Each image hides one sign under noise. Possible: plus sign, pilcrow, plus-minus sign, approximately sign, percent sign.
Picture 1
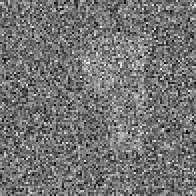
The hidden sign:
pilcrow
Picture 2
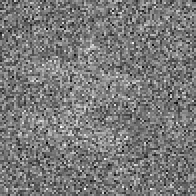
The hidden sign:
plus-minus sign
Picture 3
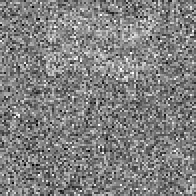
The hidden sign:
approximately sign
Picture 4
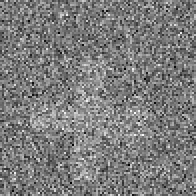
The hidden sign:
plus sign
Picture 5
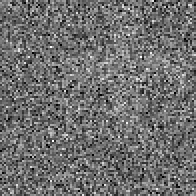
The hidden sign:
plus sign
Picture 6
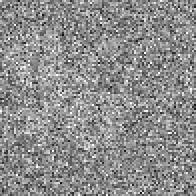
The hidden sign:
percent sign
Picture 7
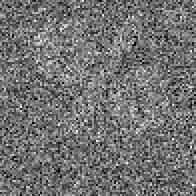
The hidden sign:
percent sign
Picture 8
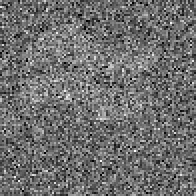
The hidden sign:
approximately sign
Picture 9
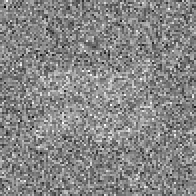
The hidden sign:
approximately sign
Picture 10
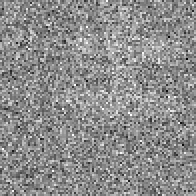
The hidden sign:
plus-minus sign
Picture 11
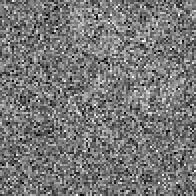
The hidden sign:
percent sign
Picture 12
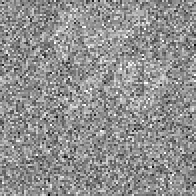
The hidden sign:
percent sign
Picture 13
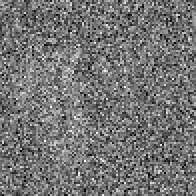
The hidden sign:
pilcrow
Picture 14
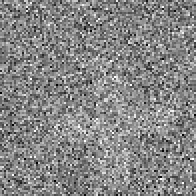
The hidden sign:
plus sign
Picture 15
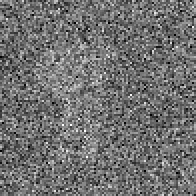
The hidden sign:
pilcrow
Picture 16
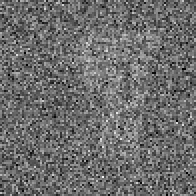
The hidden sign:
pilcrow
